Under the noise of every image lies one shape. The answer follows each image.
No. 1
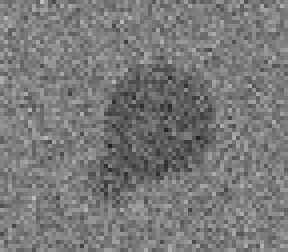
dark light bulb
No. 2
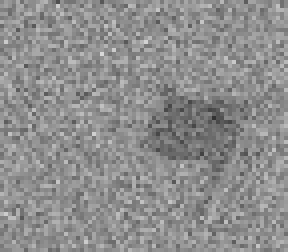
dark flag
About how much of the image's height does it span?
half
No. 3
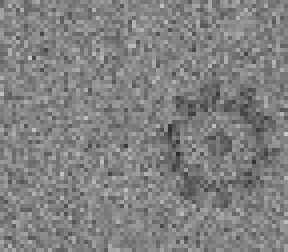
dark gear
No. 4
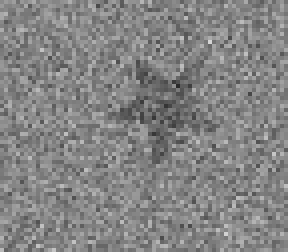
dark star
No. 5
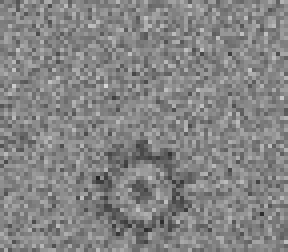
dark gear, bottom middle
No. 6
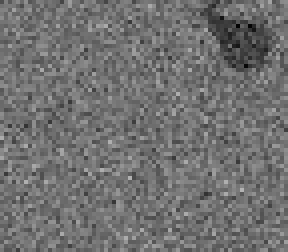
dark pear, top right
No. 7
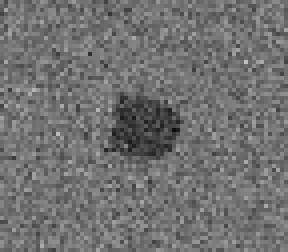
dark ghost, centre
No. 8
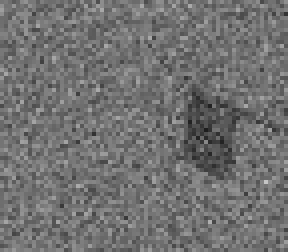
dark flag, middle right
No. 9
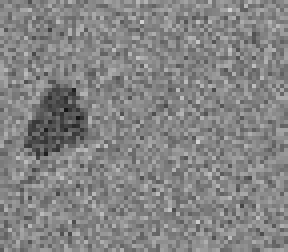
dark cloud, middle left
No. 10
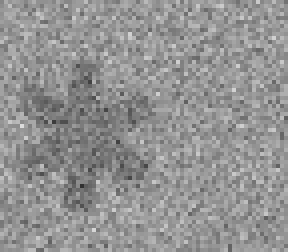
dark asterisk
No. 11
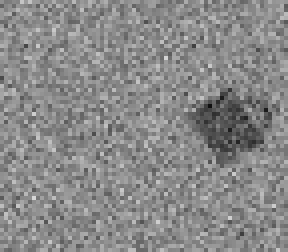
dark cup, middle right
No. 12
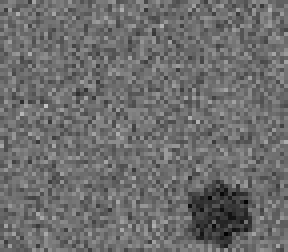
dark flower, bottom right
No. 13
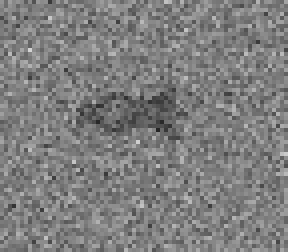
dark chess bishop, centre
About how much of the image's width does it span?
a third
